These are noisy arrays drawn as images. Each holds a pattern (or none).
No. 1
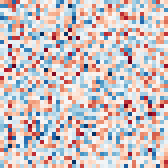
only noise
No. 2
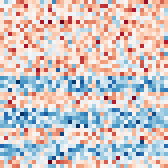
bands of rows
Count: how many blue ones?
3
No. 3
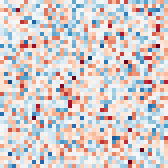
only noise
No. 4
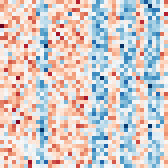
bands of columns
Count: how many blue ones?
4
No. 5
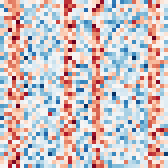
bands of columns
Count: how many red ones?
4
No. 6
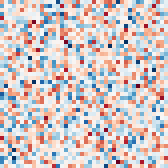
only noise
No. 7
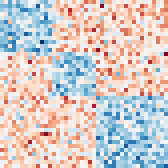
blocks along the diagonal
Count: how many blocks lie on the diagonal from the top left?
3
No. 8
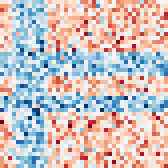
bands of rows crossing bands of columns
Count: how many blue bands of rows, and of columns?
2 and 1
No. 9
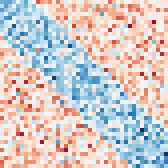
a diagonal band
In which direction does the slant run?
top left to bottom right
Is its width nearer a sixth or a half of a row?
a half
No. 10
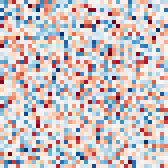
only noise
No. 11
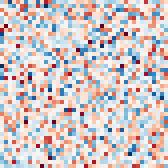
only noise
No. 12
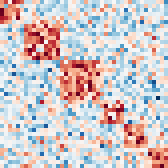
blocks along the diagonal
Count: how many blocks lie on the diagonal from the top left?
6
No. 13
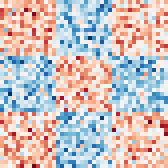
a checkerboard
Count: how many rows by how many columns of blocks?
3 by 3
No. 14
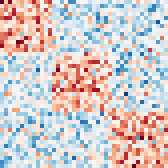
blocks along the diagonal
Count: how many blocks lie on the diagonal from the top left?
3
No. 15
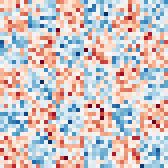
a checkerboard
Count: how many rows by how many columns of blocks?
5 by 6
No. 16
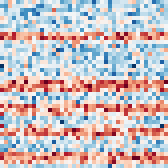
bands of rows
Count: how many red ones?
5
